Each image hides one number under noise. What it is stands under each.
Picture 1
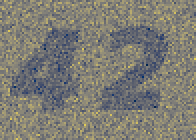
42
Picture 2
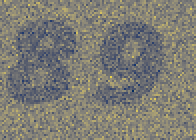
89
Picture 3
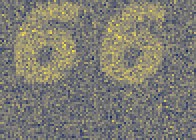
66
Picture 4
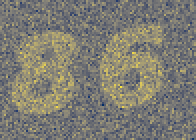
86
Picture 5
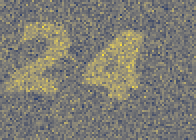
24
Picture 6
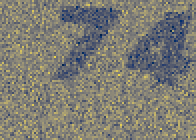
74
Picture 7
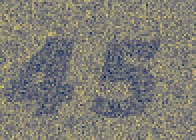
45
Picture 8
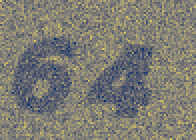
64
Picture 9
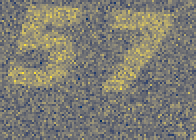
57
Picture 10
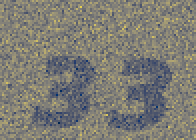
33
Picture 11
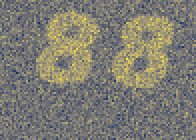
88
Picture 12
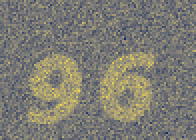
96
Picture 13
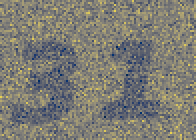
31
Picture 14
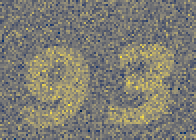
93
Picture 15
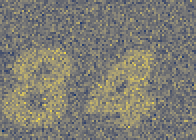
84
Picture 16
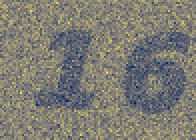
16
